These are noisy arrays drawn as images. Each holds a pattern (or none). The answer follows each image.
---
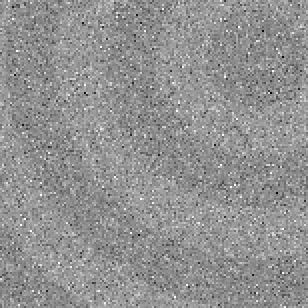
rings round one point
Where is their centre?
top right
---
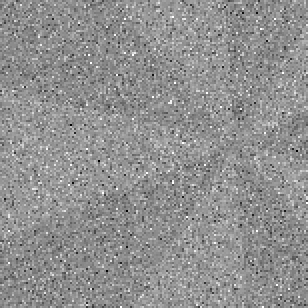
spokes from one point
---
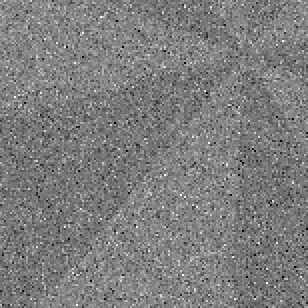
spokes from one point
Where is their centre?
top right
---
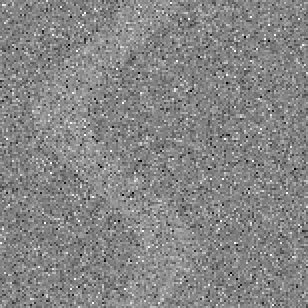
a wavy band
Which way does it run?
top to bottom
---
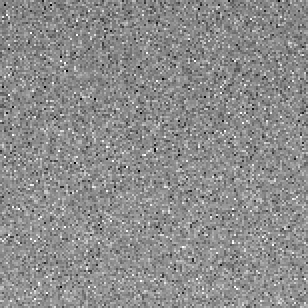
a smooth slope
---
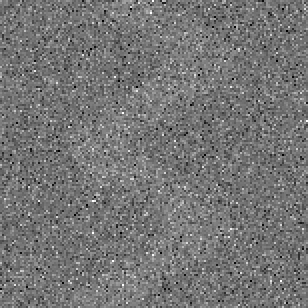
a wavy band
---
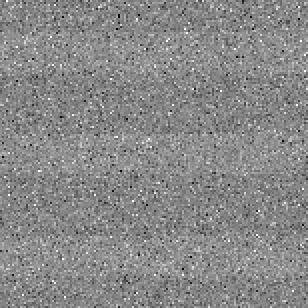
horizontal stripes
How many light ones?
3
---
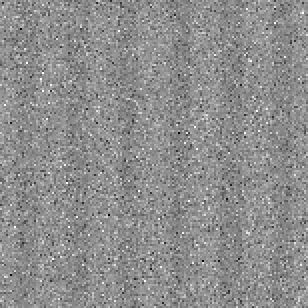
vertical stripes
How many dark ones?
6
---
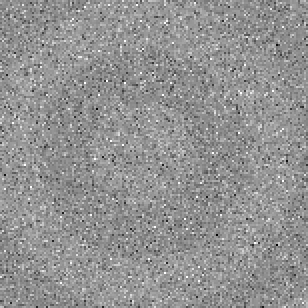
rings round one point
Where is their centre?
centre
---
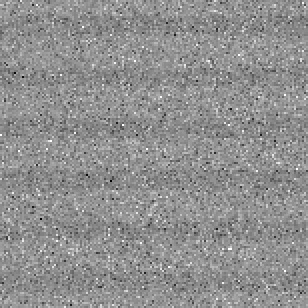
horizontal stripes
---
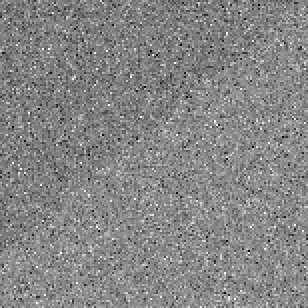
a sharp edge
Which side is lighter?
bottom right
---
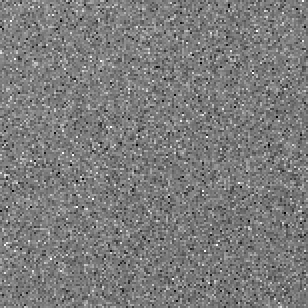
a smooth slope
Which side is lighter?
top left
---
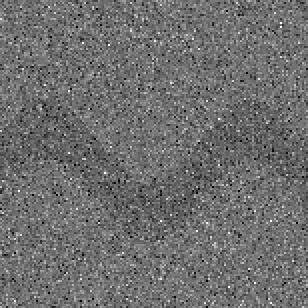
a wavy band
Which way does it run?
left to right
